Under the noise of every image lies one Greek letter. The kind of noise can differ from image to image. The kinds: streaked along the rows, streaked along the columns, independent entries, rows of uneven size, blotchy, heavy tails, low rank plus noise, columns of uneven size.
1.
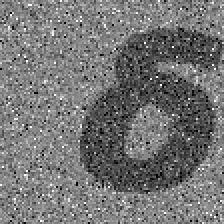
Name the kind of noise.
heavy tails
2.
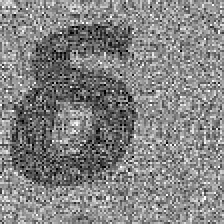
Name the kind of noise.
low rank plus noise
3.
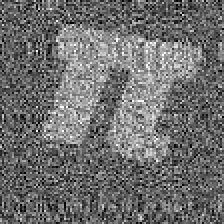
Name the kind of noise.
low rank plus noise
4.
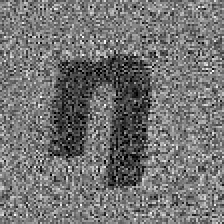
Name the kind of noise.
low rank plus noise
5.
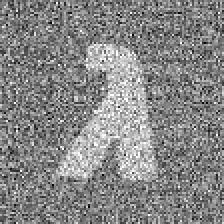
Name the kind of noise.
low rank plus noise
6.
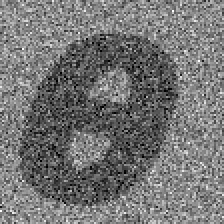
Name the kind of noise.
independent entries
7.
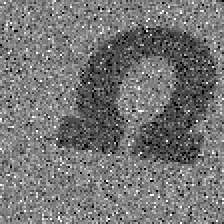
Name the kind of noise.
heavy tails
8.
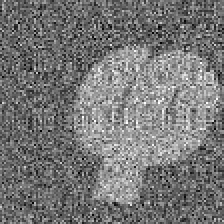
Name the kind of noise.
low rank plus noise
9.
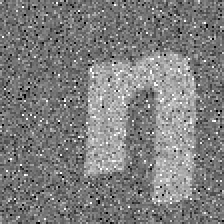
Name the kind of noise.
heavy tails
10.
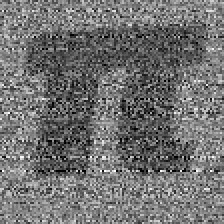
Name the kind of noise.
rows of uneven size
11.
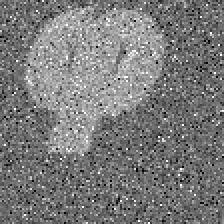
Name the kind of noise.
heavy tails
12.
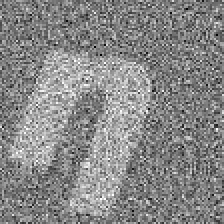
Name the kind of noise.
low rank plus noise
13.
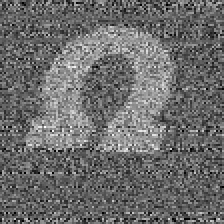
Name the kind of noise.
rows of uneven size
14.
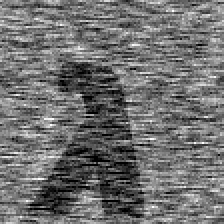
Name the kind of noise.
streaked along the rows
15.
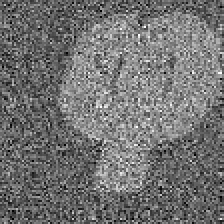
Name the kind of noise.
low rank plus noise
